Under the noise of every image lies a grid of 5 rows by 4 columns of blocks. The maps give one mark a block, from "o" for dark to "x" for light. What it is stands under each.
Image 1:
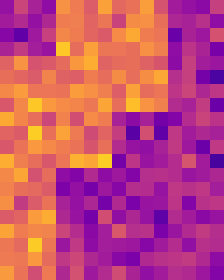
oxxo
xxxo
xxoo
xooo
xooo
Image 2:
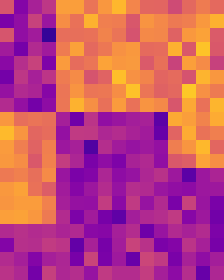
oxxx
oxxx
xoox
xooo
oooo
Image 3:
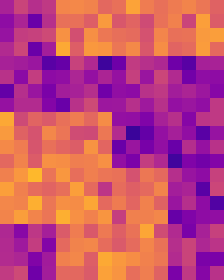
oxxx
oooo
xxoo
xxxo
oxxo
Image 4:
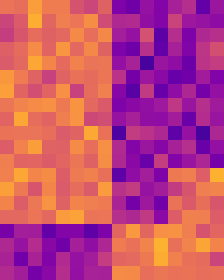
xxoo
xxoo
xxoo
xxox
ooxx
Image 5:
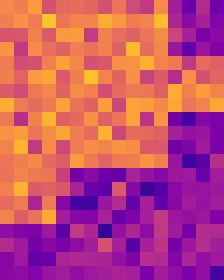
xxxo
xxxx
xxxo
xooo
oooo
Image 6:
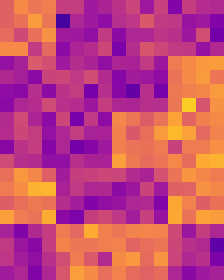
xooo
ooox
ooxx
xoox
oxxo
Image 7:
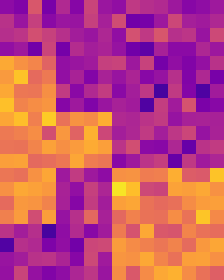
oooo
xooo
xxoo
xoxx
ooxx
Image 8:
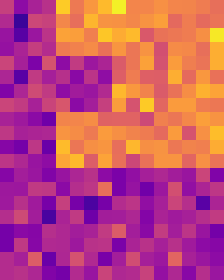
oxxx
ooxx
oxxx
oooo
oooo
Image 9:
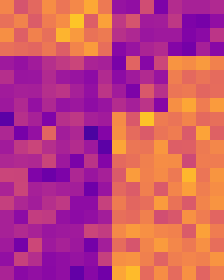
xxoo
ooox
ooxx
ooxx
ooxx
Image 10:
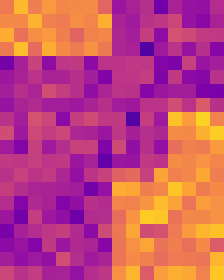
xxoo
oooo
ooox
ooxx
ooxx
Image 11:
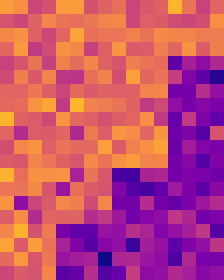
xxxx
xxxo
xxxo
xxoo
xooo
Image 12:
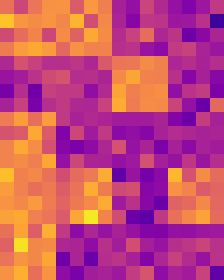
xxoo
ooxo
xooo
xxox
xooo
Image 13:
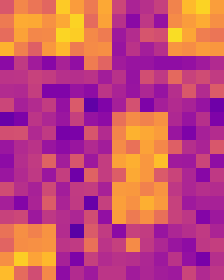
xxox
oooo
ooxo
ooxo
xooo
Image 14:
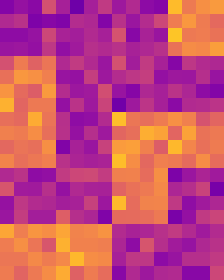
ooox
xooo
xoxx
ooxo
xxoo
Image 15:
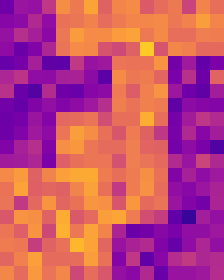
oxxx
ooxo
oxxo
xxxo
xxoo
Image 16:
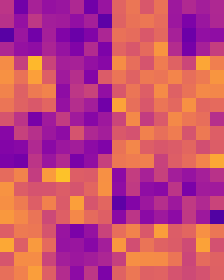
ooxo
xoxx
ooxx
xxoo
xoxx
